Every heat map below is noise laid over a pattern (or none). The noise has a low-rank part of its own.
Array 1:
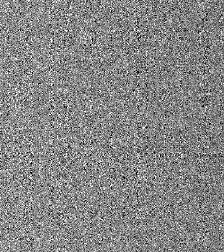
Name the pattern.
a smooth slope
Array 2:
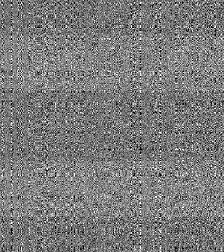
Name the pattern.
horizontal stripes
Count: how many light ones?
2
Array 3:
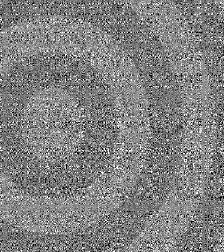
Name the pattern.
rings round one point
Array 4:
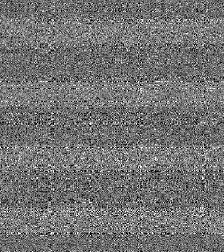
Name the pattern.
horizontal stripes
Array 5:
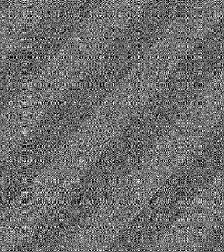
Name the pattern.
diagonal stripes
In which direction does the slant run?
bottom left to top right
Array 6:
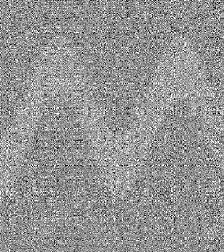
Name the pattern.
a wavy band
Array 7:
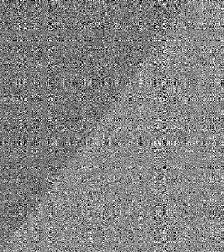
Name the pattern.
a sharp edge
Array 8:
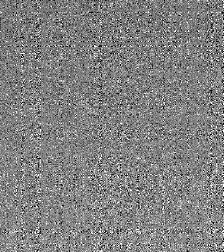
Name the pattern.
a smooth slope
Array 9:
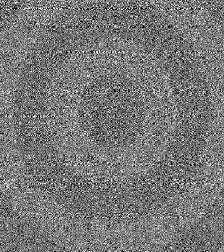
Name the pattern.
rings round one point
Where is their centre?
centre
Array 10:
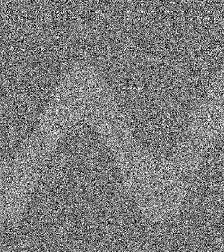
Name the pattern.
a wavy band
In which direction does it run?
left to right
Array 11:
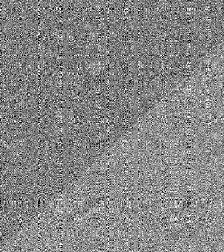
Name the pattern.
a sharp edge
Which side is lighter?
bottom right
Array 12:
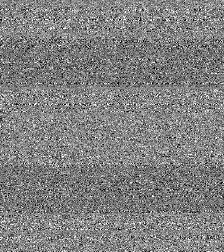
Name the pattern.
horizontal stripes
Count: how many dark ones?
2
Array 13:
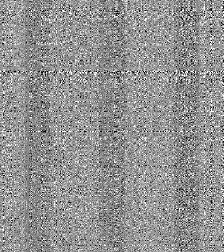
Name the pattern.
vertical stripes
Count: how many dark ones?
3
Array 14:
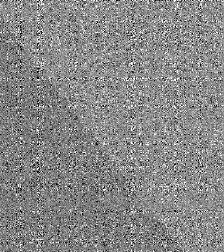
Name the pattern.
a sharp edge
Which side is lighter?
top right
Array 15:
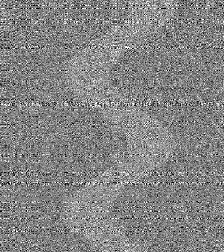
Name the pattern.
a wavy band
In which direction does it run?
top to bottom
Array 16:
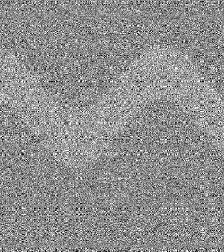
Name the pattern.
a wavy band
